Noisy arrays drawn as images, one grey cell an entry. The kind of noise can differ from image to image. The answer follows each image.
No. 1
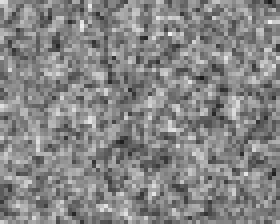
blotchy
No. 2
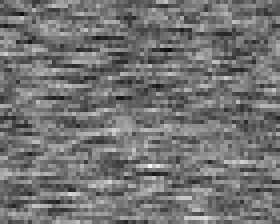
streaked along the rows
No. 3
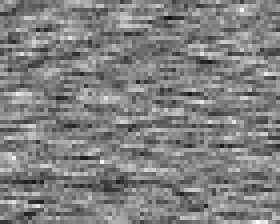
streaked along the rows
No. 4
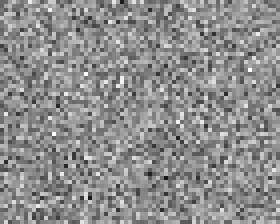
independent entries
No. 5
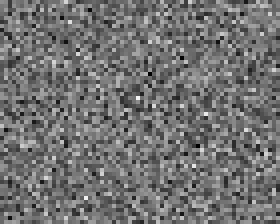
independent entries
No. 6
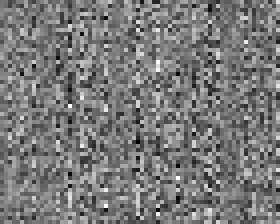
columns of uneven size
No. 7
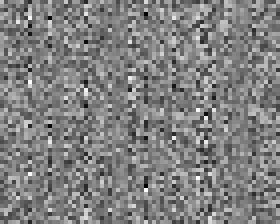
columns of uneven size
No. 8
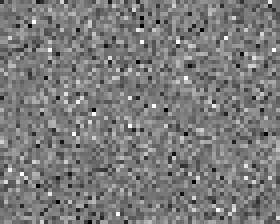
heavy tails
